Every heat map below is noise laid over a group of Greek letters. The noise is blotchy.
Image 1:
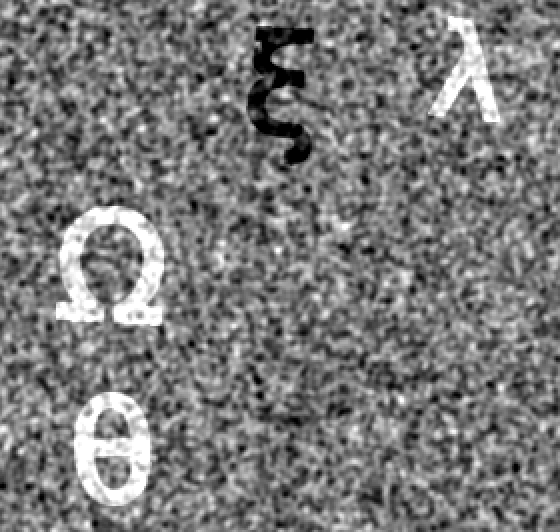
top middle: dark xi; top right: light lambda; middle left: light omega; bottom left: light theta
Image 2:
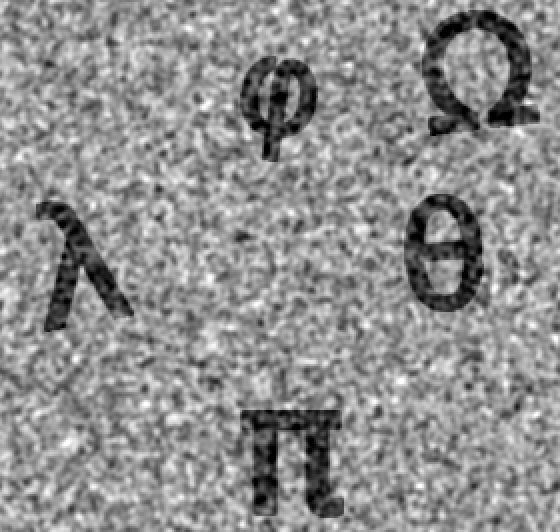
top middle: dark phi; top right: dark omega; middle left: dark lambda; middle right: dark theta; bottom middle: dark pi
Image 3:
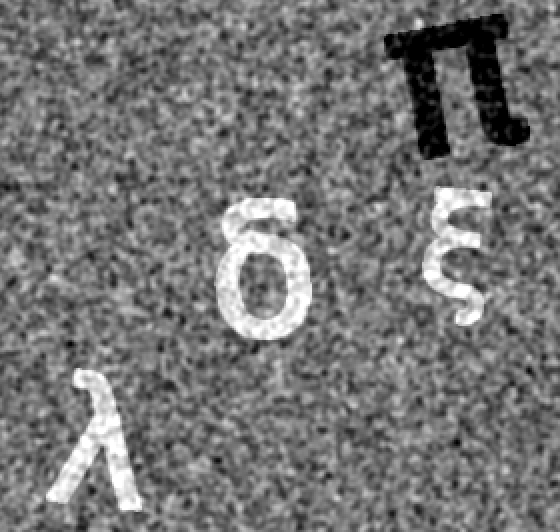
top right: dark pi; centre: light delta; middle right: light xi; bottom left: light lambda
